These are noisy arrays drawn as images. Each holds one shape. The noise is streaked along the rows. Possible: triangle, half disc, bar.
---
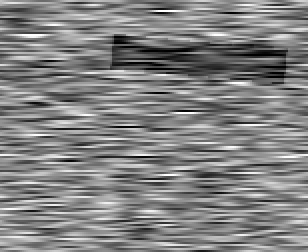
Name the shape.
bar
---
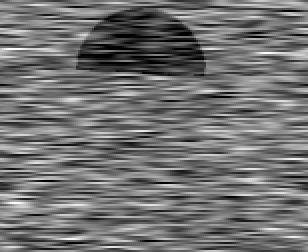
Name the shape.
half disc
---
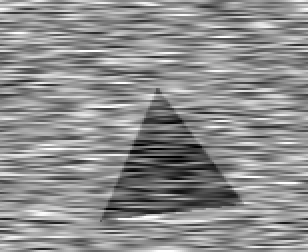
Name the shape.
triangle
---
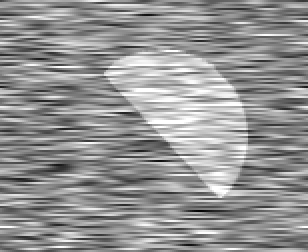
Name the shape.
half disc
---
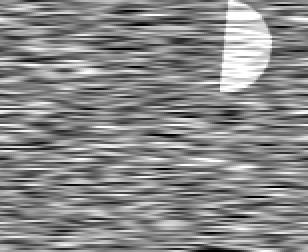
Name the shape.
half disc
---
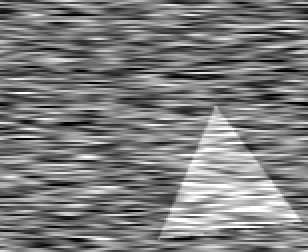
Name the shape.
triangle
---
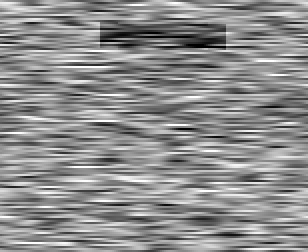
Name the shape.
bar
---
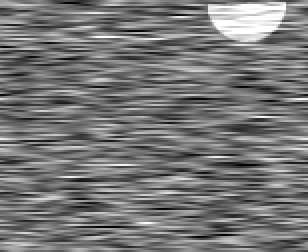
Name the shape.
half disc
